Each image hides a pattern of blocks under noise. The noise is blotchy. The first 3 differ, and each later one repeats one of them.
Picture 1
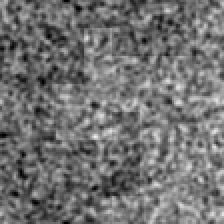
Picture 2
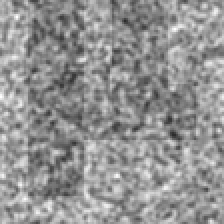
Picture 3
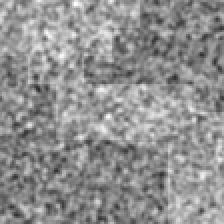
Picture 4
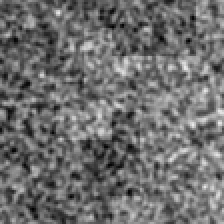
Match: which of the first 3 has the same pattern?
1
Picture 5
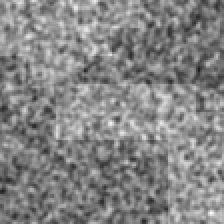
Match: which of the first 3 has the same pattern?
3
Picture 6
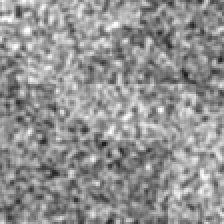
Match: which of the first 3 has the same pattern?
3
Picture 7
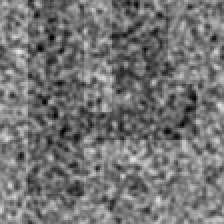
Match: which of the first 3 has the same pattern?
2
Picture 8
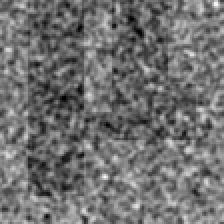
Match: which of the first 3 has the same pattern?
2
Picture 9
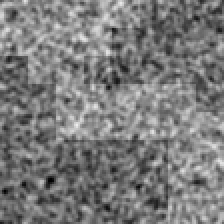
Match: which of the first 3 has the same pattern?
3
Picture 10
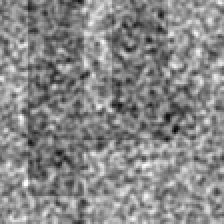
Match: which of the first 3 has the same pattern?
2
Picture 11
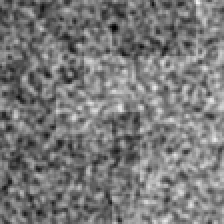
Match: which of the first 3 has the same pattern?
1
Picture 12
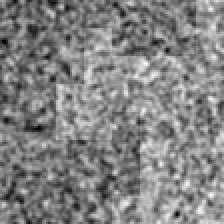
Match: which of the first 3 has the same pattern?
1
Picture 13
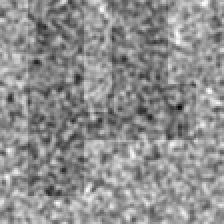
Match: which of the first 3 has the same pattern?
2
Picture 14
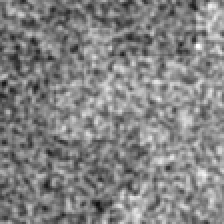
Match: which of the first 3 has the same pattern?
1
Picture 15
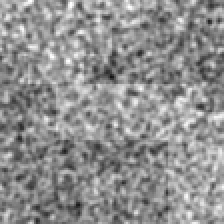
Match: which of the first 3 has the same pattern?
3
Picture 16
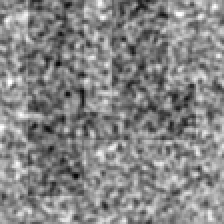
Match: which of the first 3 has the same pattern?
2
